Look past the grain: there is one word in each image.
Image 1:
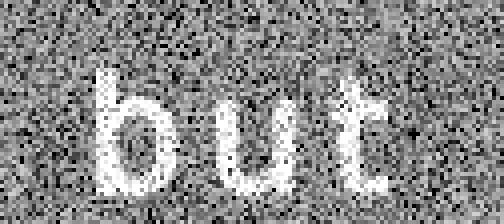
but
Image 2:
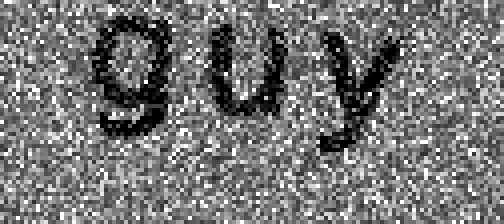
guy
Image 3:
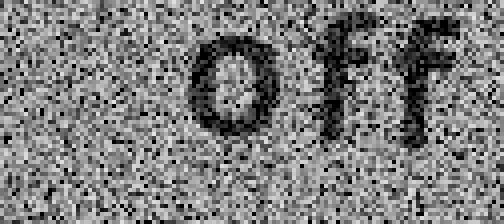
off
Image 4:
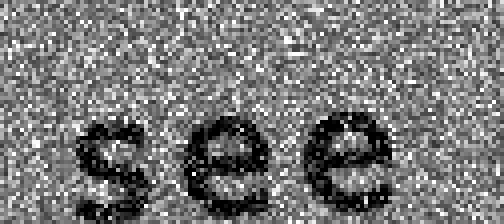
see
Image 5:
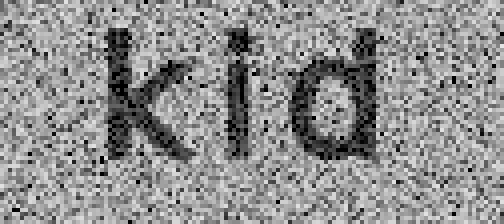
kid
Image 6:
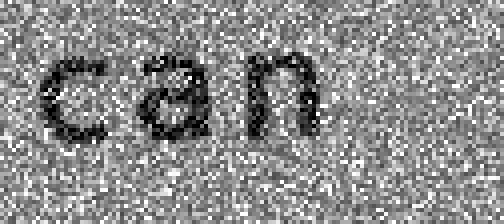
can
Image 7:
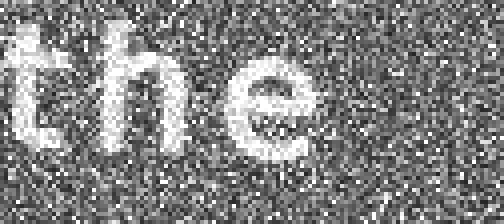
the
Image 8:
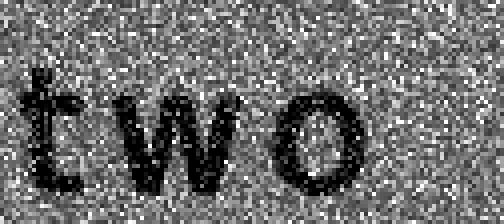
two
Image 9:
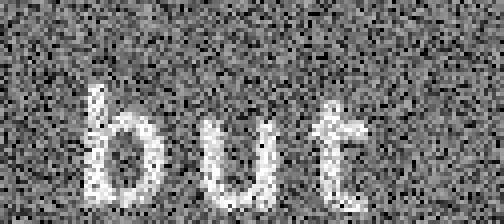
but
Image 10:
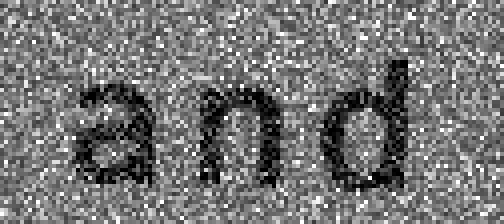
and
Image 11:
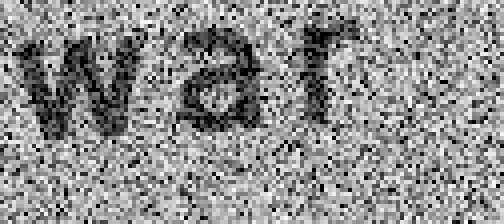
war
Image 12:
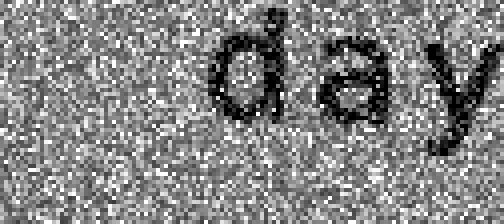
day
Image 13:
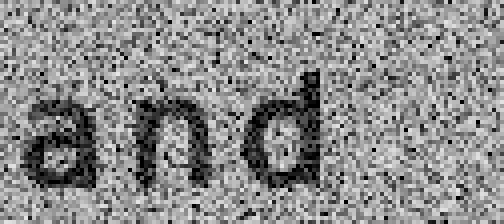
and
